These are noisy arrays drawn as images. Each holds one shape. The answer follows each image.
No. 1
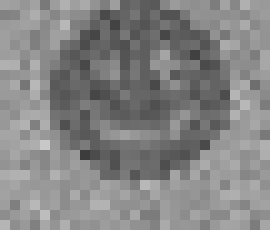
smiling face
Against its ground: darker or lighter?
darker
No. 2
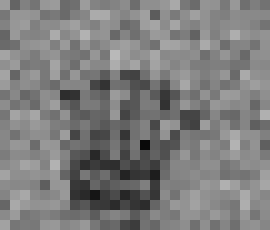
chess queen
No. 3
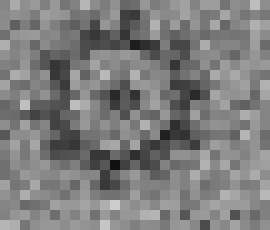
gear
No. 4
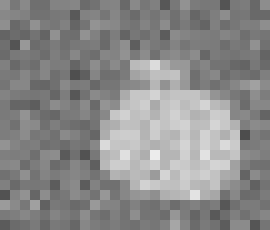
apple
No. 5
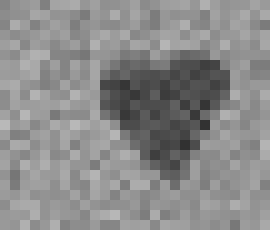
heart
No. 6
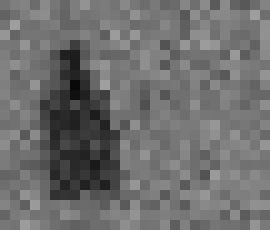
bottle
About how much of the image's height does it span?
two thirds
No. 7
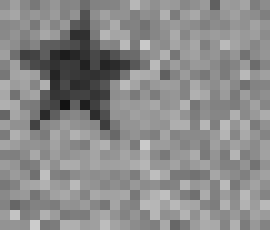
star
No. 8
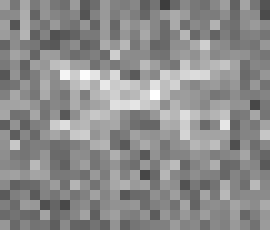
pair of scissors
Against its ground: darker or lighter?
lighter
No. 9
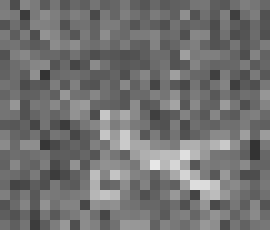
pair of scissors
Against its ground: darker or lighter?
lighter
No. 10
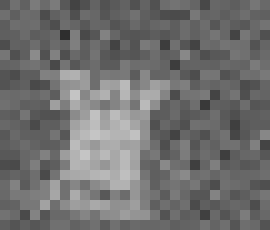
chess rook
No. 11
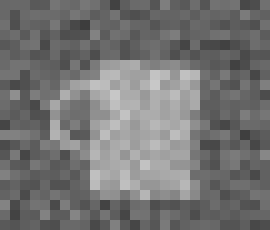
cup
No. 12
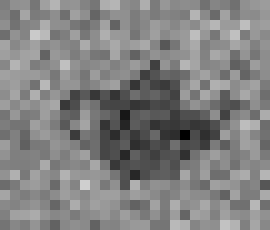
teapot
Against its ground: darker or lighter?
darker
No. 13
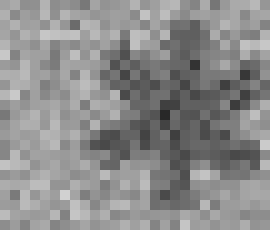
asterisk
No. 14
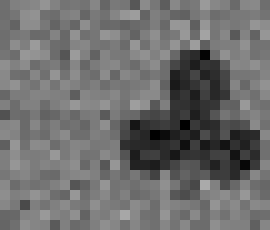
club
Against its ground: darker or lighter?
darker
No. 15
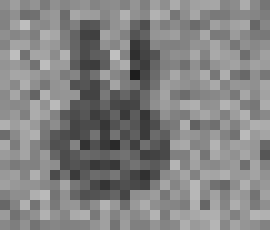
rabbit's head
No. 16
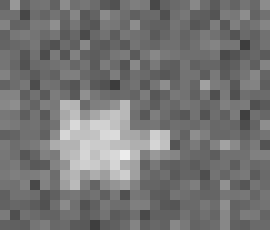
turtle
